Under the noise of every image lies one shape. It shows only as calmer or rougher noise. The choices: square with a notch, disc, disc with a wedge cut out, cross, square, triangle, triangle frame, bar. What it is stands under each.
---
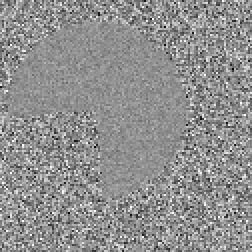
disc with a wedge cut out
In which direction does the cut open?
down and left
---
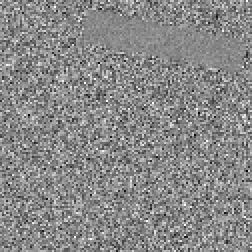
bar
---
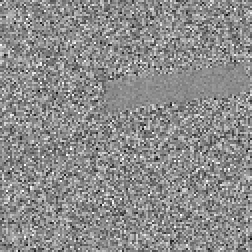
bar
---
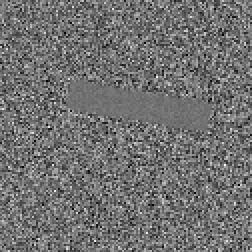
bar
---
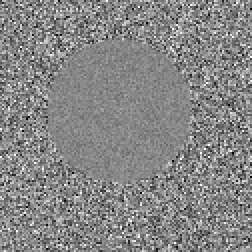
disc
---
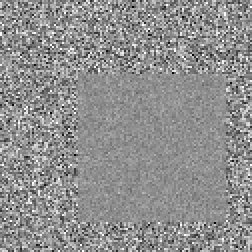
square
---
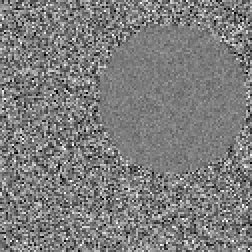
disc
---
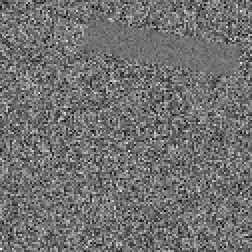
bar
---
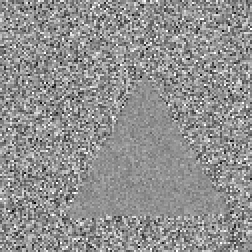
triangle
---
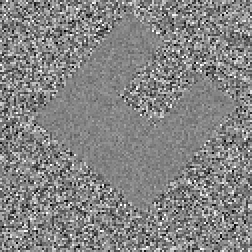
square with a notch
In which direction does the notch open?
up and right
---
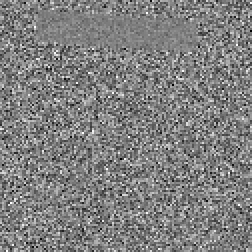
bar
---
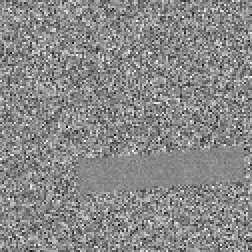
bar
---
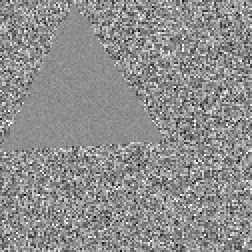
triangle
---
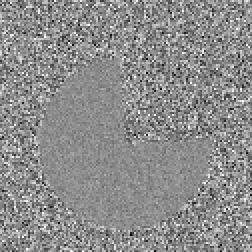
disc with a wedge cut out
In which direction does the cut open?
up and right
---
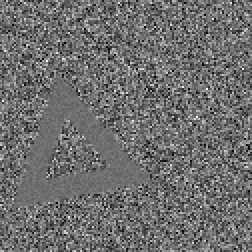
triangle frame
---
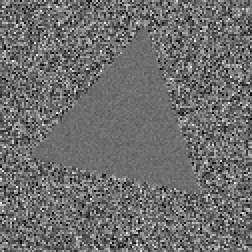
triangle
